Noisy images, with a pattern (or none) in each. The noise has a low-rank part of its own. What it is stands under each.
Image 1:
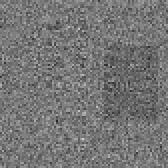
one block
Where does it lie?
middle right
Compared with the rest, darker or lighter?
darker
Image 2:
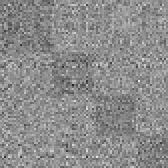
blocks along the diagonal
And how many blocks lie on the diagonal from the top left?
4
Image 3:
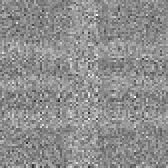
bands of rows crossing bands of columns
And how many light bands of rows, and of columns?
3 and 1
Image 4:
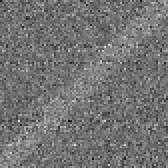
a diagonal band
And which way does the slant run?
bottom left to top right
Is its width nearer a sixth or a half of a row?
a sixth
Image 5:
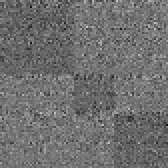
blocks along the diagonal
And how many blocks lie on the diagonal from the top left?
3
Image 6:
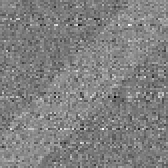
a diagonal band
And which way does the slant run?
bottom left to top right
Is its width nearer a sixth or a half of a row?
a half
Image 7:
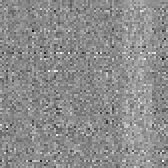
one band of columns
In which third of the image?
right
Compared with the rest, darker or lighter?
lighter
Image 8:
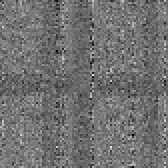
bands of rows crossing bands of columns
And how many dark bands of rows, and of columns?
1 and 3
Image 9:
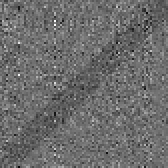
a diagonal band
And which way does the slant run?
bottom left to top right
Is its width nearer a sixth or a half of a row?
a sixth
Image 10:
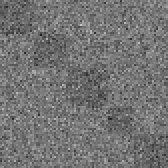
blocks along the diagonal
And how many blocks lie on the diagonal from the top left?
5
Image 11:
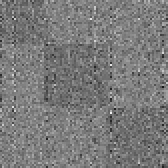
blocks along the diagonal
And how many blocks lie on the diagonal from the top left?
3
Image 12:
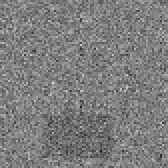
one block
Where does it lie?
bottom middle
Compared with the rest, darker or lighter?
darker
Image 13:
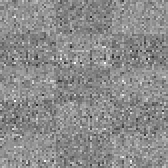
a checkerboard
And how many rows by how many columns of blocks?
5 by 3
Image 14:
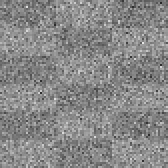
a checkerboard
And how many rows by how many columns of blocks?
6 by 3
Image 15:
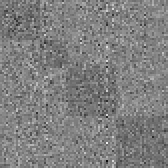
blocks along the diagonal
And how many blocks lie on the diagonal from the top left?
4
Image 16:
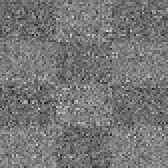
a checkerboard
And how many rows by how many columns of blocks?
4 by 3
